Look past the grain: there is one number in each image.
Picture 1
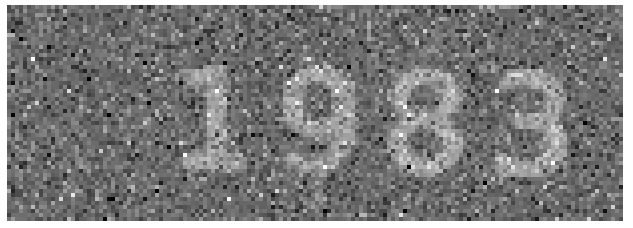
1983
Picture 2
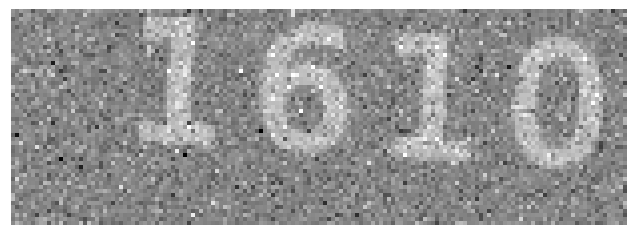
1610
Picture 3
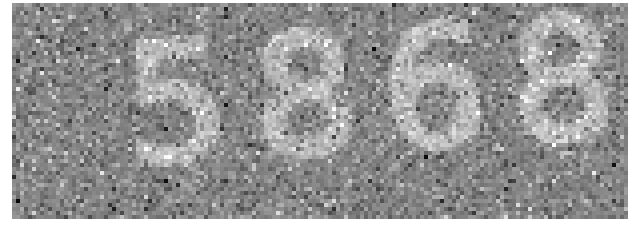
5868
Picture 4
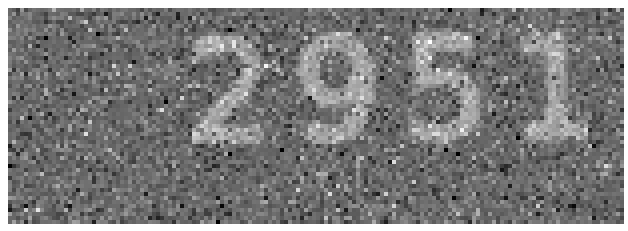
2951
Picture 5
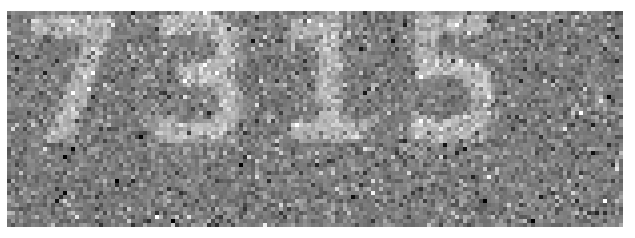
7315
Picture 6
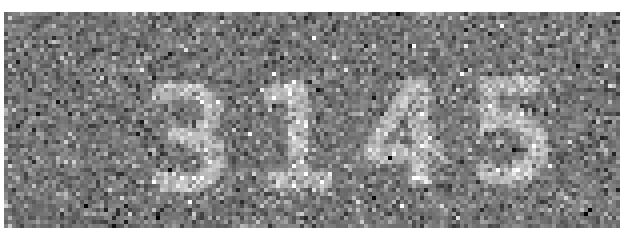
3145
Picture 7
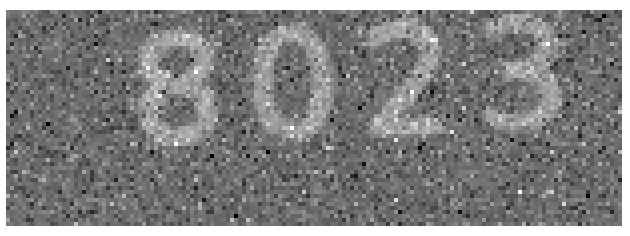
8023
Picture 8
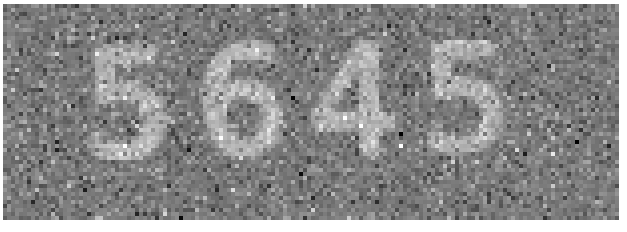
5645
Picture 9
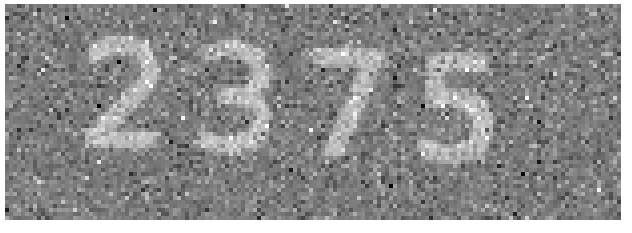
2375
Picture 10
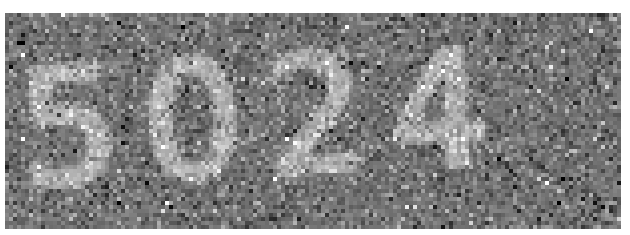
5024
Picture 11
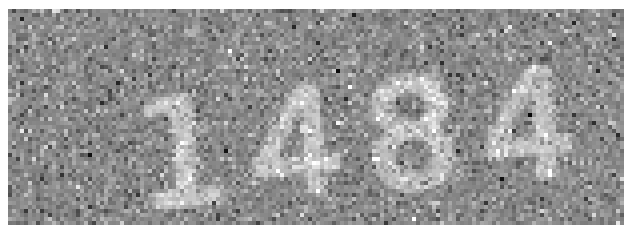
1484
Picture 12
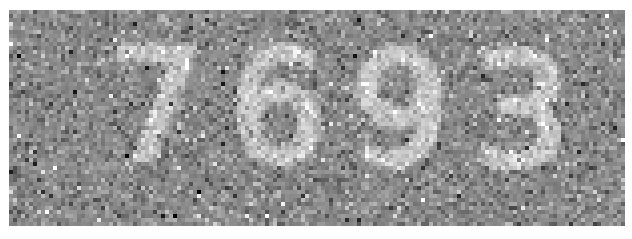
7693
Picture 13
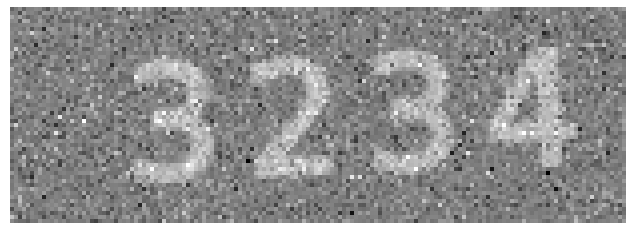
3234
